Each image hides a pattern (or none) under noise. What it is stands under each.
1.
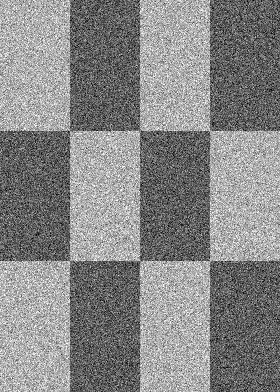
a checkerboard
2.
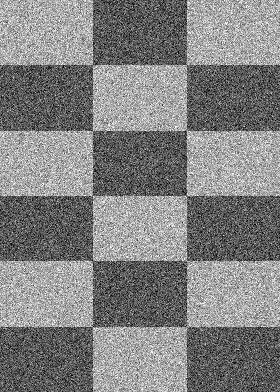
a checkerboard
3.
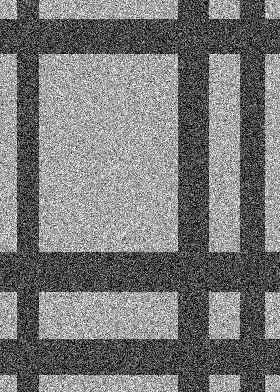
bands of rows crossing bands of columns
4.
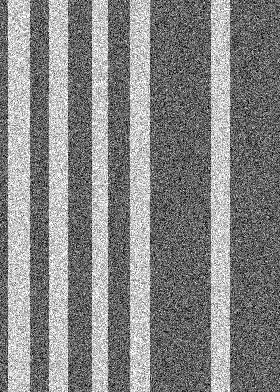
bands of columns
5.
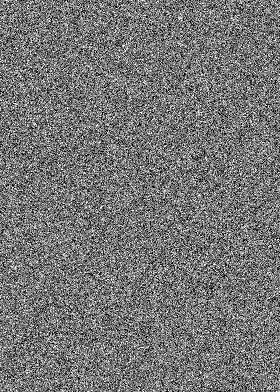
only noise
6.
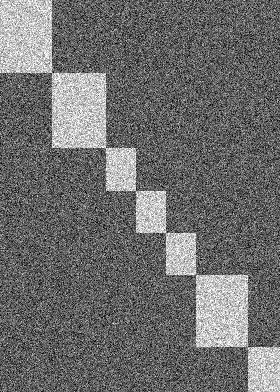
blocks along the diagonal
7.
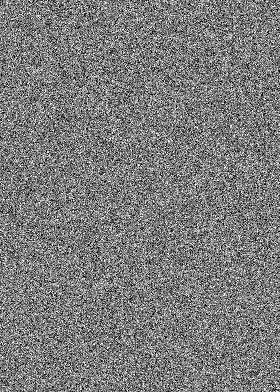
only noise
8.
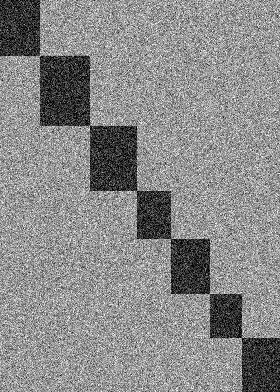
blocks along the diagonal
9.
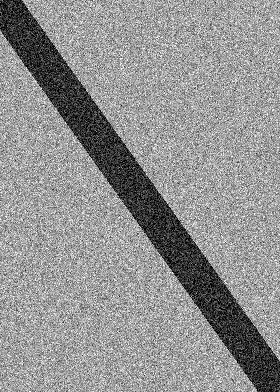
a diagonal band
